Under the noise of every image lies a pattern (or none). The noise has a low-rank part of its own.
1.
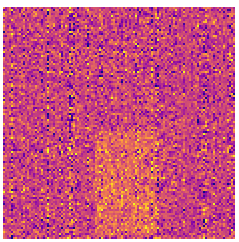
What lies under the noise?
one block
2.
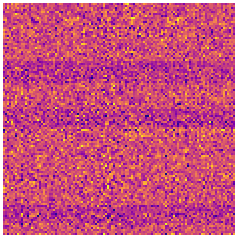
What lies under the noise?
bands of rows
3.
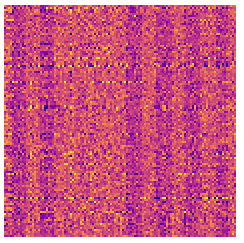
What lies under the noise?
bands of columns
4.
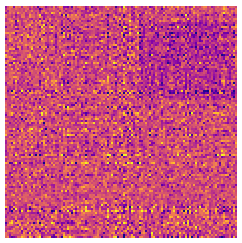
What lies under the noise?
one block
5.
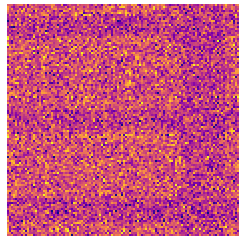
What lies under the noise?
bands of rows crossing bands of columns
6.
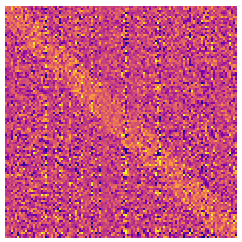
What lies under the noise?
a diagonal band
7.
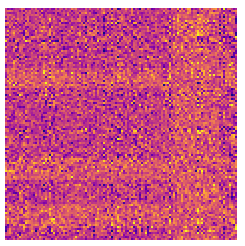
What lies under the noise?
bands of rows crossing bands of columns
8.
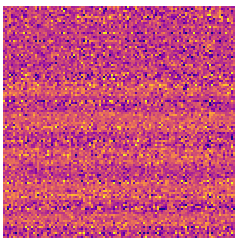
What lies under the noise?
bands of rows
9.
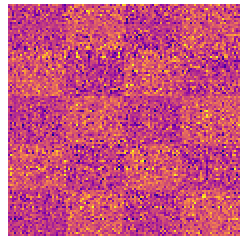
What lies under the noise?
a checkerboard
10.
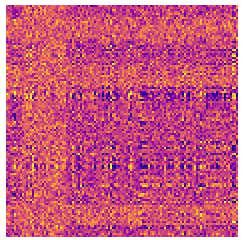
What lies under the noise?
bands of rows crossing bands of columns
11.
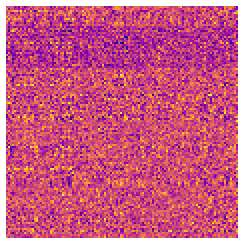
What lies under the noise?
one band of rows
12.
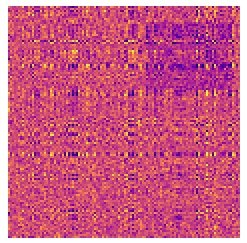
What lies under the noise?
one block
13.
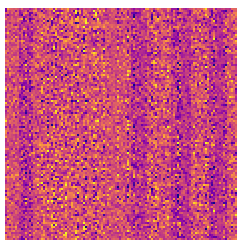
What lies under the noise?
bands of columns
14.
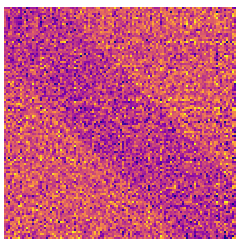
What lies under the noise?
a diagonal band
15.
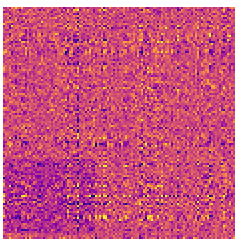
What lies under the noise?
one block
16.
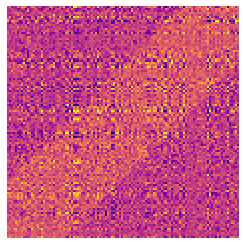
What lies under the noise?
a diagonal band
